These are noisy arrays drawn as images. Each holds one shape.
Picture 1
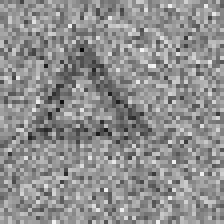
triangle frame
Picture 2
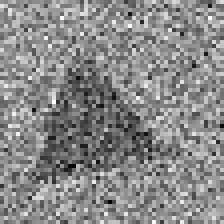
triangle
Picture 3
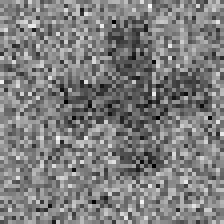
cross
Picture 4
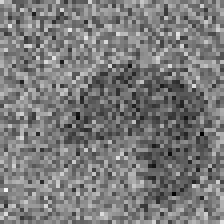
disc with a wedge cut out
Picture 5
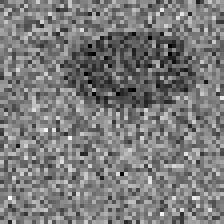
ellipse
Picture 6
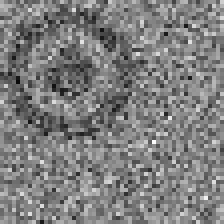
bullseye
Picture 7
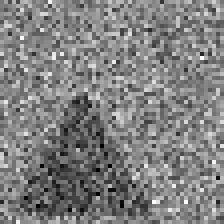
triangle
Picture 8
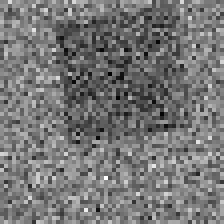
square
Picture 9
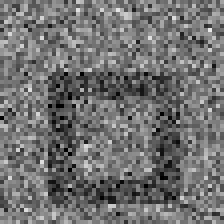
square frame
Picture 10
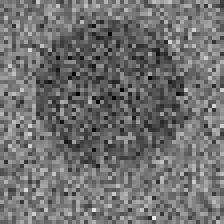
disc
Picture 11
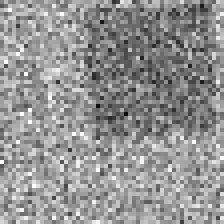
square
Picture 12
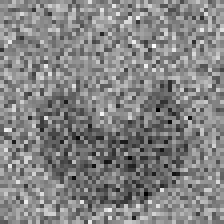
disc with a wedge cut out
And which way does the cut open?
up
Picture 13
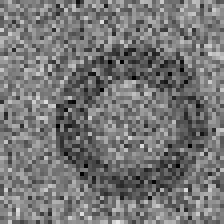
ring
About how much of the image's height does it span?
two thirds
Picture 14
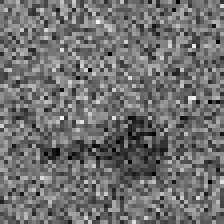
lollipop
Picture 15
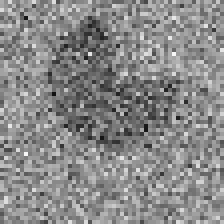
disc with a wedge cut out
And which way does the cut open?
up and right
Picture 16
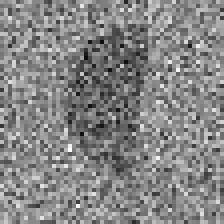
half disc
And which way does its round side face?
left
